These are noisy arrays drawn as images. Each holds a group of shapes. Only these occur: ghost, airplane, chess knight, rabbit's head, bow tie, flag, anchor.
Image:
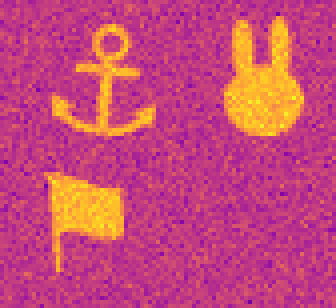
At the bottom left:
flag
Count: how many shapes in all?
3
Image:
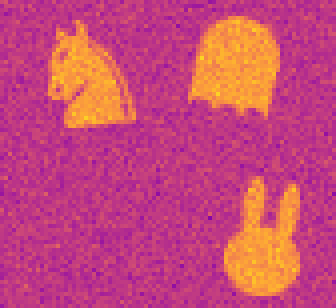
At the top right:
ghost
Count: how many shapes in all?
3
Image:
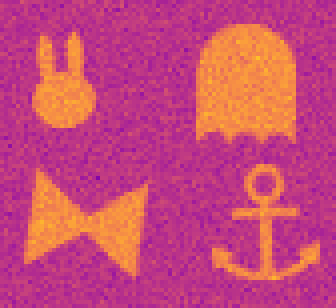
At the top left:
rabbit's head
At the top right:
ghost
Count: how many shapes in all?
4
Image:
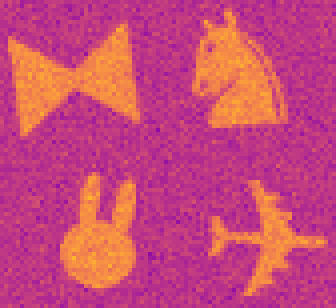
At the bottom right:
airplane
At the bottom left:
rabbit's head
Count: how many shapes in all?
4
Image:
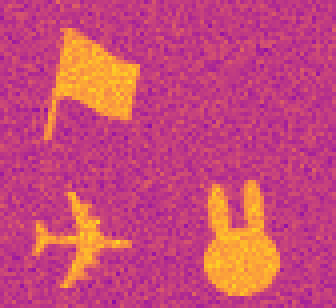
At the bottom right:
rabbit's head
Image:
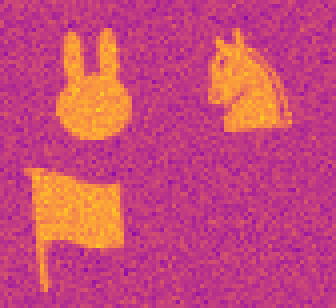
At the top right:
chess knight
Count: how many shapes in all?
3
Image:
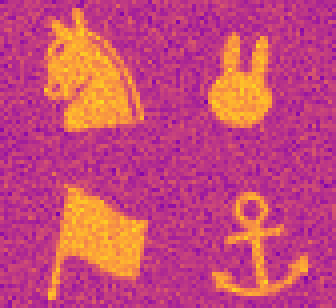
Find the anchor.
bottom right
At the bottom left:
flag
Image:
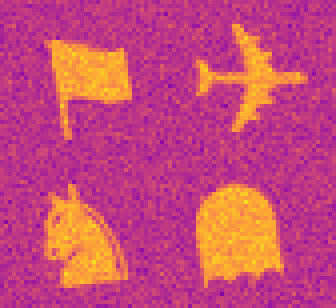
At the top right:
airplane
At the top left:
flag
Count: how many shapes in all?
4
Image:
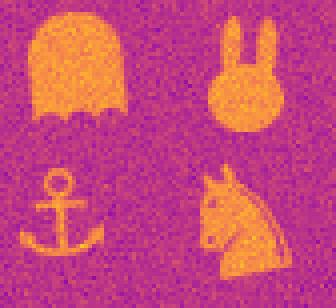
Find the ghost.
top left
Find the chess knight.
bottom right
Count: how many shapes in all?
4
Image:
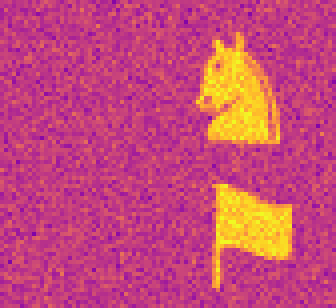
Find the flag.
bottom right
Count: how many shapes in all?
2
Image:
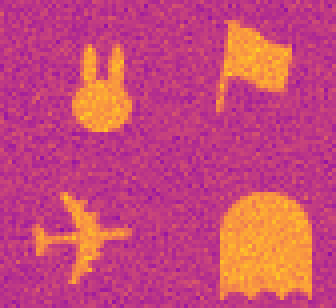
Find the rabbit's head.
top left
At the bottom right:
ghost
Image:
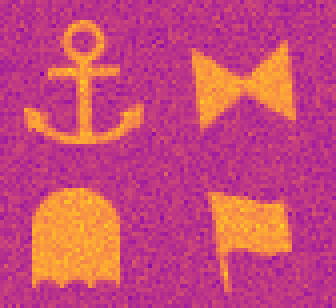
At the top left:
anchor
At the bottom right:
flag
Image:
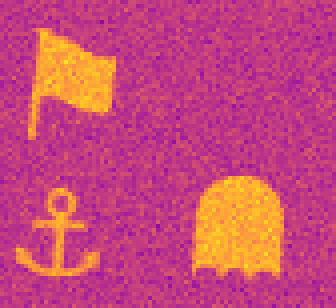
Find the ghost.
bottom right
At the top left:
flag
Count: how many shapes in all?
3
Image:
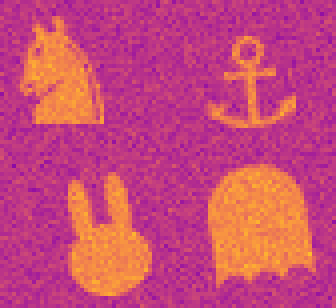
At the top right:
anchor
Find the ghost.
bottom right
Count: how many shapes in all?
4
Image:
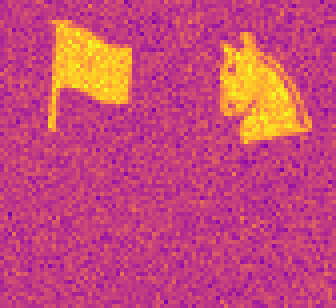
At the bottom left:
nothing
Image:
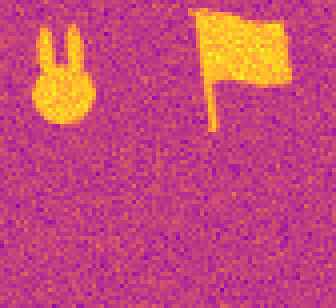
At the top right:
flag
